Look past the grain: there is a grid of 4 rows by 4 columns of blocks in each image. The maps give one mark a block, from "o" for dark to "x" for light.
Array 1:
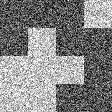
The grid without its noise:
ooox
oxoo
xxxo
xxoo
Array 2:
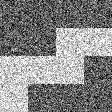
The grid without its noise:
oooo
ooxx
xxxo
xooo
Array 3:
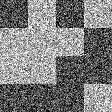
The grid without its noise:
oxox
xxxo
xxoo
ooox
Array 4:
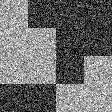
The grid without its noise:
xooo
xxoo
xxox
ooxx
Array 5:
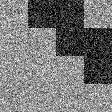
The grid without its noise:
xoox
xxoo
xxxo
xxxx
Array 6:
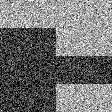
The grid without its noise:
xxxx
ooxx
oooo
ooxx
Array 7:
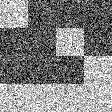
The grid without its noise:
xooo
ooxo
ooox
xxxx
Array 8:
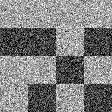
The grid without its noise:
xxxx
ooxo
xxox
xoxo
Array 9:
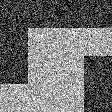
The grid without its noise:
oooo
oxxx
oxxo
xxxo
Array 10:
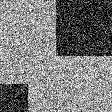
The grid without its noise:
xxoo
xxoo
xxxx
oxxx
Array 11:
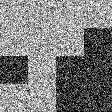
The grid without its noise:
xxxx
xxxo
oxoo
xxoo
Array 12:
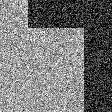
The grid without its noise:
xooo
xxxo
xxxo
xxxo
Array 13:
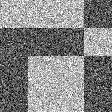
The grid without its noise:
xxxo
ooox
oxxo
oxxo
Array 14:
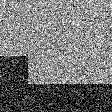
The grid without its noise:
xxxx
xxxx
oxxx
oooo
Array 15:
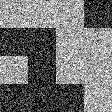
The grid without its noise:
xxxo
ooxx
xoxx
ooox
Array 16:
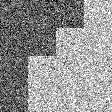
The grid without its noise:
ooox
ooxx
oxxx
oxxx
